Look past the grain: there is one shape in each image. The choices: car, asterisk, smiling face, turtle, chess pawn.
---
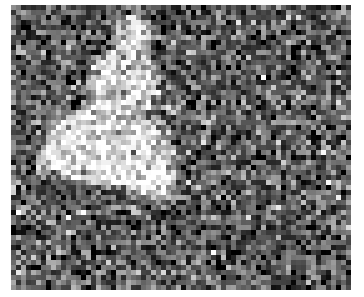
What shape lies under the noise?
chess pawn
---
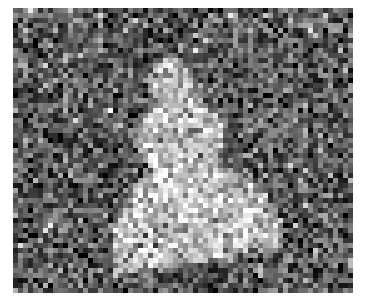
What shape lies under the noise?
chess pawn
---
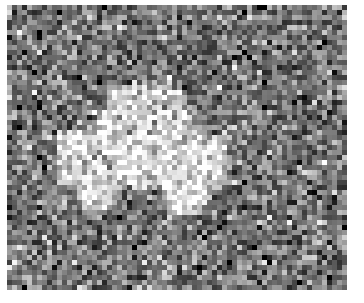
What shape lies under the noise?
car
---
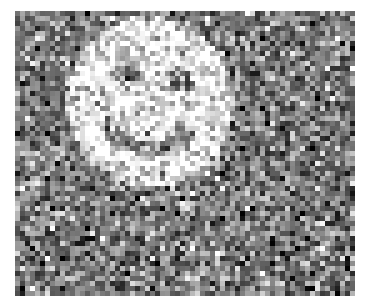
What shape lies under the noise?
smiling face
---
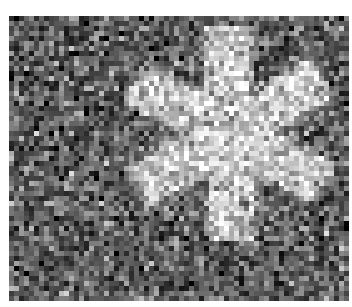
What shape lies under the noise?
asterisk
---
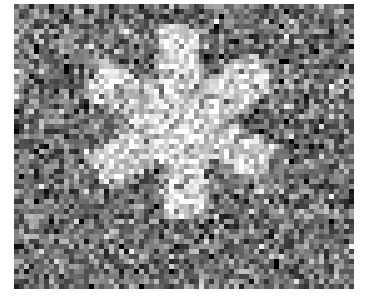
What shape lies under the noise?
asterisk
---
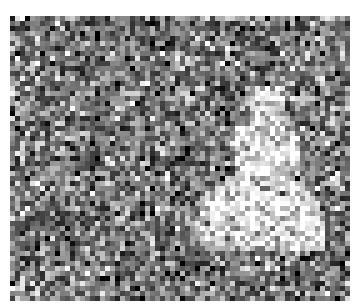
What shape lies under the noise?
chess pawn
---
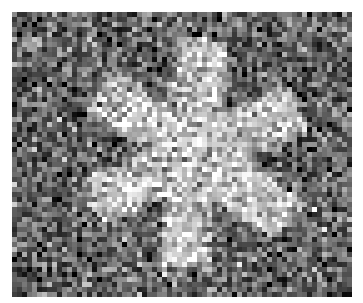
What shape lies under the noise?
asterisk
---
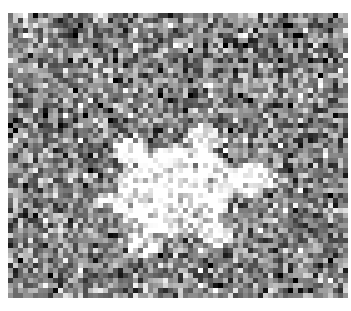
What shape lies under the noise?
turtle
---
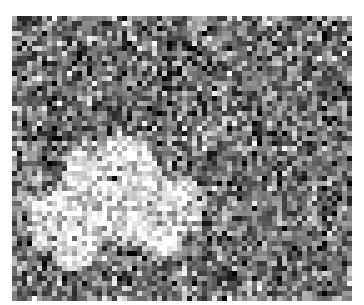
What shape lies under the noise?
car
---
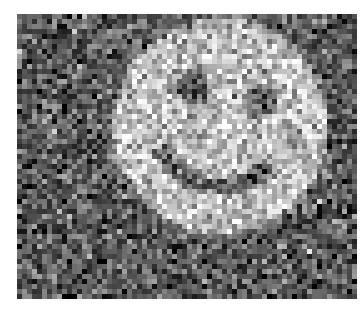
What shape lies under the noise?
smiling face
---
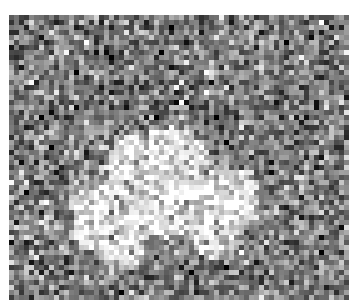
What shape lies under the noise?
car
